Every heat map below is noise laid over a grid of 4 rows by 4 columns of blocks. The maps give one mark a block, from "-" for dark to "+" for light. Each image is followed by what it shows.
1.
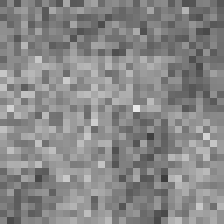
----
+++-
++-+
-+-+
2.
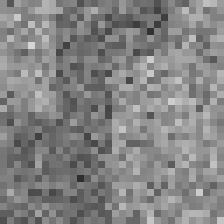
+--+
+-++
--++
--++
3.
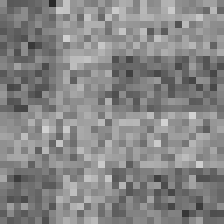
-+++
-+--
++++
-+--
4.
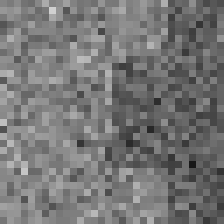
+++-
++--
++--
+++-
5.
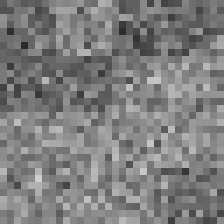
-+--
--++
++++
+++-
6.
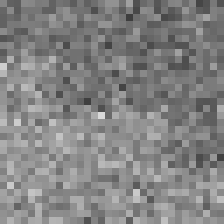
----
+---
+++-
++++
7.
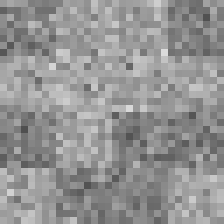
-++-
++++
-+--
+--+
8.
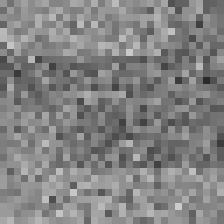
+++-
----
+---
++++
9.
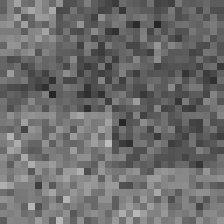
+---
----
++--
++++
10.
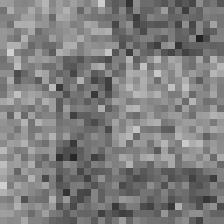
++--
+-++
+-++
+---
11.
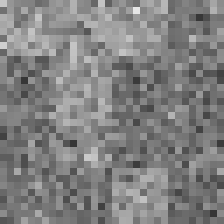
+++-
-+--
-+--
--+-
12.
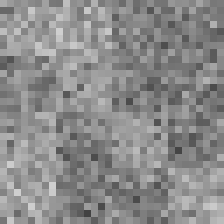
++--
-+--
+-+-
+--+
